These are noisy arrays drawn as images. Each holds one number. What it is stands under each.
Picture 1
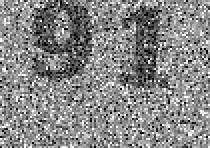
91
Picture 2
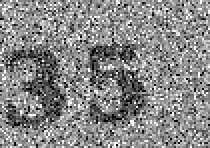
35
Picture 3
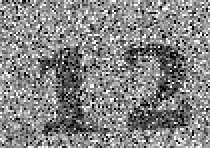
12
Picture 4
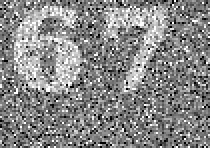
67
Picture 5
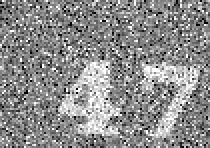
47
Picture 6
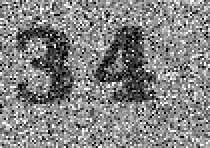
34
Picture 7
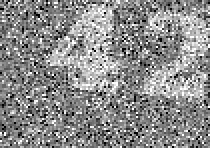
42
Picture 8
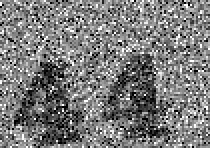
44
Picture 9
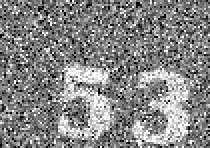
53
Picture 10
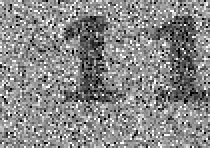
11
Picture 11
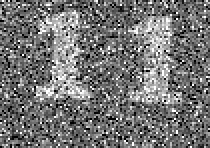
11
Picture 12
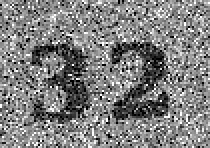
32
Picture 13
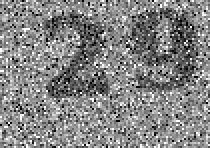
29
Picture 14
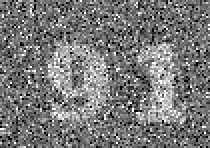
91
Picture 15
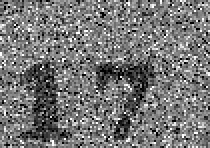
17
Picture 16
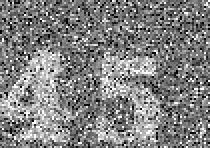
45
